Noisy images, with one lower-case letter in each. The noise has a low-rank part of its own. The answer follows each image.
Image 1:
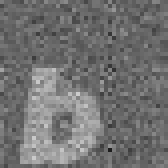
b
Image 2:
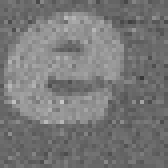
e
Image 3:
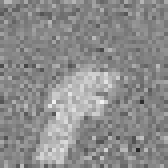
f
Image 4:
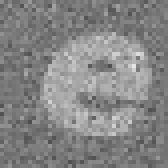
e
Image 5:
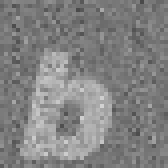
b
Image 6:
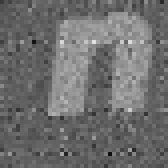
n
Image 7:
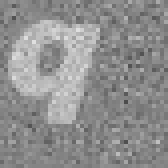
q
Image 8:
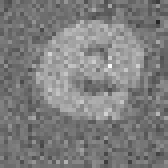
e
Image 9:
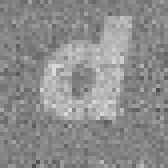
d
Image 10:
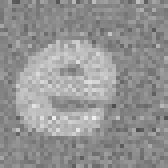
e
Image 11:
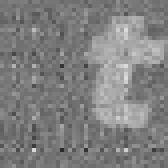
t
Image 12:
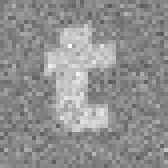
t
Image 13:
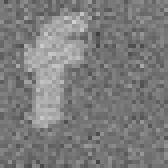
f
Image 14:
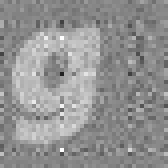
g
